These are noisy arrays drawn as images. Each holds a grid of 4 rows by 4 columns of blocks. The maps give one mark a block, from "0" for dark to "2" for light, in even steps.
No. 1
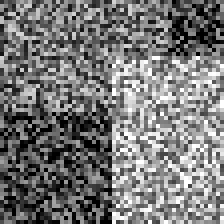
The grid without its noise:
1110
1122
0022
0022
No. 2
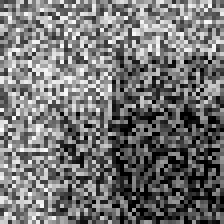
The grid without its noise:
2222
2211
2100
2100
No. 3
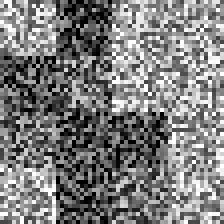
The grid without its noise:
2022
0122
1002
2012
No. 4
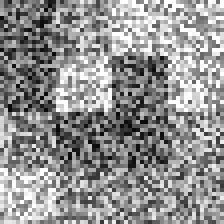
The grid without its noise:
0122
0202
1001
2111
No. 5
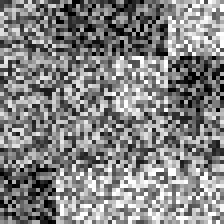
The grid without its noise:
1002
1120
1111
0222
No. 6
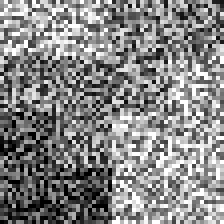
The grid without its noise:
2211
1112
0122
0022
